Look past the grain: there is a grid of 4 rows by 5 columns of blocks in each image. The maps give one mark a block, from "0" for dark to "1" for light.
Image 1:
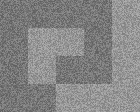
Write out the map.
0 0 0 0 1
0 1 1 0 1
0 1 0 0 1
0 0 1 1 1
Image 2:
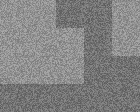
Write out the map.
1 1 0 0 1
1 1 1 0 1
1 1 1 0 0
0 0 0 0 0
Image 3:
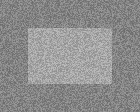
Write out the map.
0 0 0 0 0
0 1 1 1 0
0 1 1 1 0
0 0 0 0 0
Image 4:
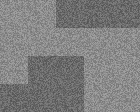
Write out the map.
1 1 0 0 0
1 1 1 1 1
1 0 0 1 1
0 0 0 1 1
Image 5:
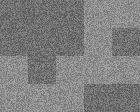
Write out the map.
0 0 0 1 1
0 0 0 1 0
1 0 1 1 1
1 1 1 0 0
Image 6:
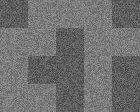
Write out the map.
0 1 1 1 0
1 1 0 1 1
1 0 0 1 0
1 1 0 1 0
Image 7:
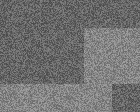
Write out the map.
0 0 0 0 0
0 0 0 1 1
0 0 0 1 1
1 1 1 1 0
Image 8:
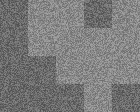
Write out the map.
0 1 1 0 1
0 1 1 1 1
0 0 1 1 1
0 0 0 1 0
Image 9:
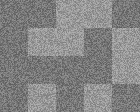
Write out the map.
0 0 1 1 0
0 1 1 0 1
0 0 0 0 1
0 1 0 1 0
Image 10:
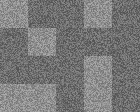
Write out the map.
1 0 0 1 0
0 1 0 0 0
0 0 0 1 0
1 1 0 1 0
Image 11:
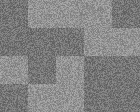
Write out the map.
0 1 1 1 0
0 0 0 1 1
1 0 1 0 0
0 1 1 0 0
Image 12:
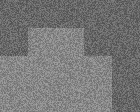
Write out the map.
0 0 0 0 0
0 1 1 0 0
1 1 1 1 0
1 1 1 1 0
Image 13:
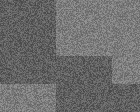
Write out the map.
0 0 1 1 1
0 0 1 1 1
0 0 0 0 1
1 1 0 0 0
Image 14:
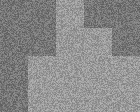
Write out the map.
0 0 1 0 0
0 0 1 1 0
0 1 1 1 1
0 1 1 1 1
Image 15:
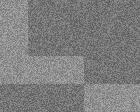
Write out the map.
1 0 0 0 0
1 0 0 0 0
1 1 1 0 0
0 0 0 1 1
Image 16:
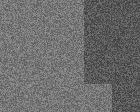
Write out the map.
1 1 1 0 0
1 1 1 0 0
1 1 1 0 0
1 1 1 1 0
